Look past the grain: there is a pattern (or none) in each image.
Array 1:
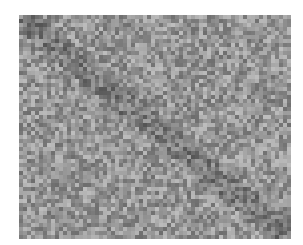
a diagonal band
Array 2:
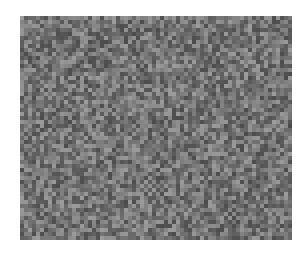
only noise
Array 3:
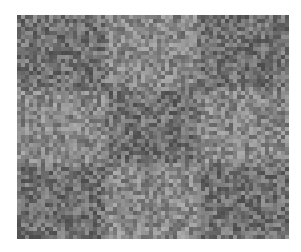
a checkerboard
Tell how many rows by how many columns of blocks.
3 by 3
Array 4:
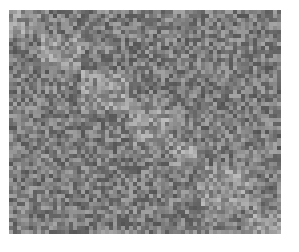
blocks along the diagonal
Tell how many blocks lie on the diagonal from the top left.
7
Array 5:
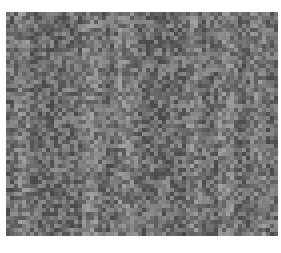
bands of columns
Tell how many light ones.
6
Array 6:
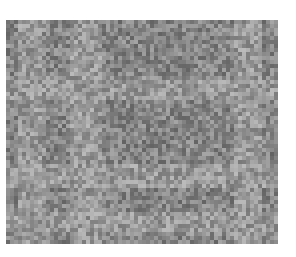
bands of rows crossing bands of columns
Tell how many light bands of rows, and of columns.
3 and 3
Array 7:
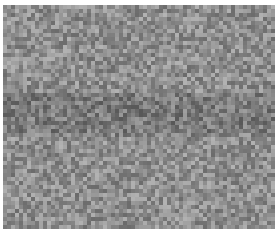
one band of rows
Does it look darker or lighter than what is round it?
darker
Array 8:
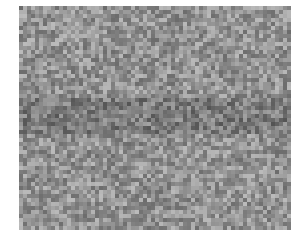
one band of rows
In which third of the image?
middle
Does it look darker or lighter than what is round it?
darker
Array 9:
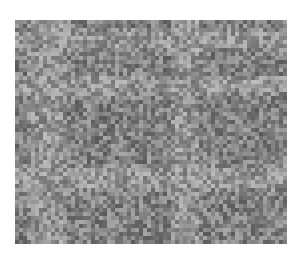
bands of rows crossing bands of columns
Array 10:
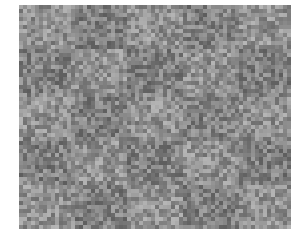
a checkerboard
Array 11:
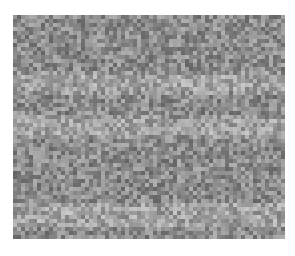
bands of rows
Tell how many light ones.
3
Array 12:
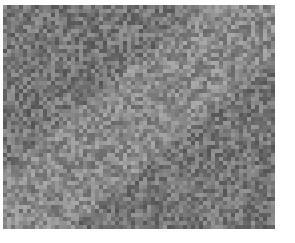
a diagonal band
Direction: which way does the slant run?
bottom left to top right
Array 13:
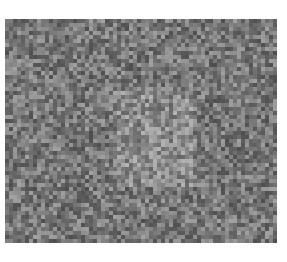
one block
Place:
centre
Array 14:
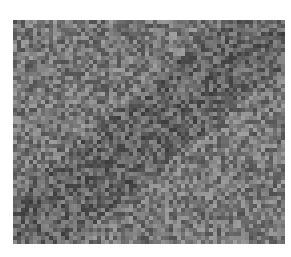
a diagonal band
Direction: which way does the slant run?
bottom left to top right
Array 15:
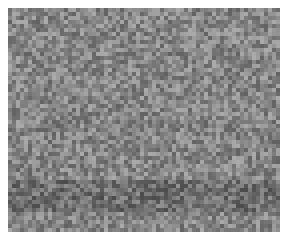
one band of rows
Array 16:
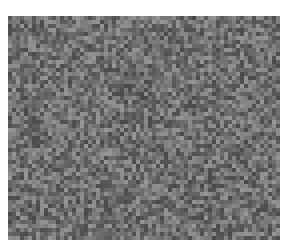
only noise
